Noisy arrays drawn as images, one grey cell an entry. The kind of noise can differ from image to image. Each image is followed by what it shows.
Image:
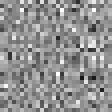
low rank plus noise
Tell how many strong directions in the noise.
one
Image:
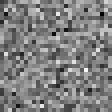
independent entries
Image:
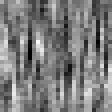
streaked along the columns
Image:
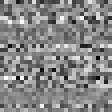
rows of uneven size
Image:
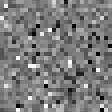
heavy tails
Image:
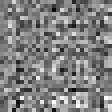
low rank plus noise
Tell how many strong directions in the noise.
three or four
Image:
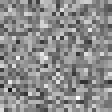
low rank plus noise
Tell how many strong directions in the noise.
five to eight
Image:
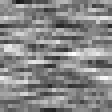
streaked along the rows
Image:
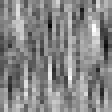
streaked along the columns
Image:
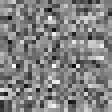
low rank plus noise
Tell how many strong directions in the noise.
two
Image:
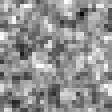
blotchy
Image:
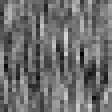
streaked along the columns
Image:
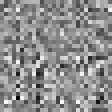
low rank plus noise
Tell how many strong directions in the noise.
two
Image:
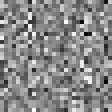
low rank plus noise
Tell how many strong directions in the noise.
three or four
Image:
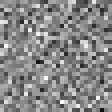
low rank plus noise
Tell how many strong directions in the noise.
five to eight
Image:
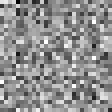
low rank plus noise
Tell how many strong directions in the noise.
two
